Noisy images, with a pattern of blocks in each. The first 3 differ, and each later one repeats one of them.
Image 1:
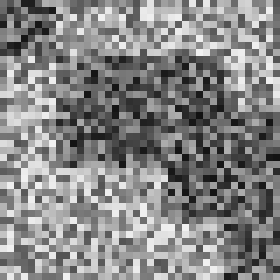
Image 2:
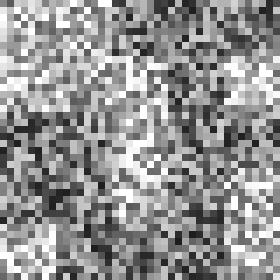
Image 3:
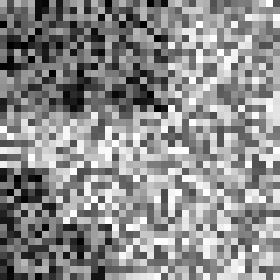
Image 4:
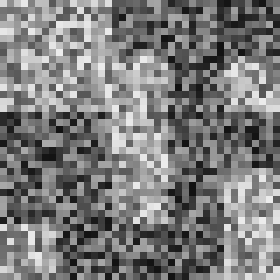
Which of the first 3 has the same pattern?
2
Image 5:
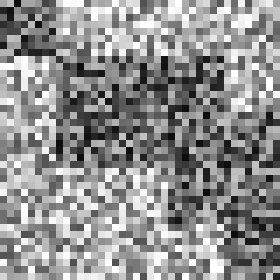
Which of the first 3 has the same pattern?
1
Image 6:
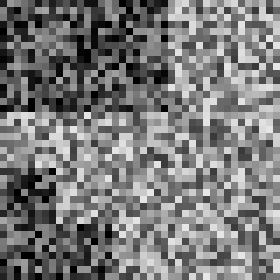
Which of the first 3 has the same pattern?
3
